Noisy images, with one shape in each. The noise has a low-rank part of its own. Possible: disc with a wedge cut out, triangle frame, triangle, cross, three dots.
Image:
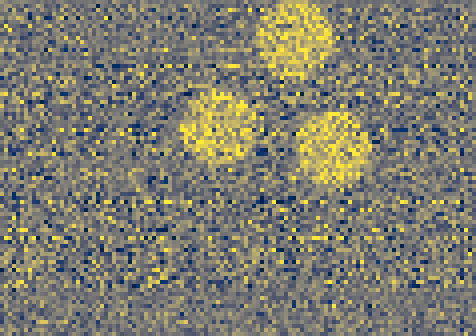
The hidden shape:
three dots
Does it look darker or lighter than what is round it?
lighter
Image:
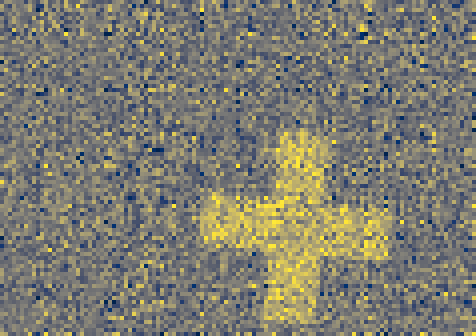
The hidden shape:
cross
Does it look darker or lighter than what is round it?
lighter
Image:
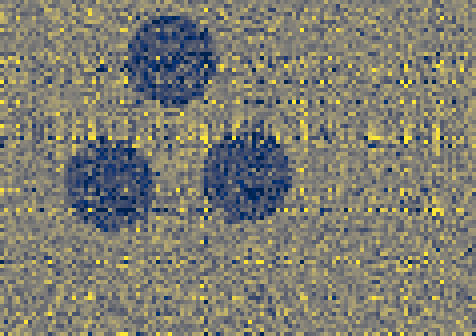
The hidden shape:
three dots
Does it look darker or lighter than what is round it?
darker
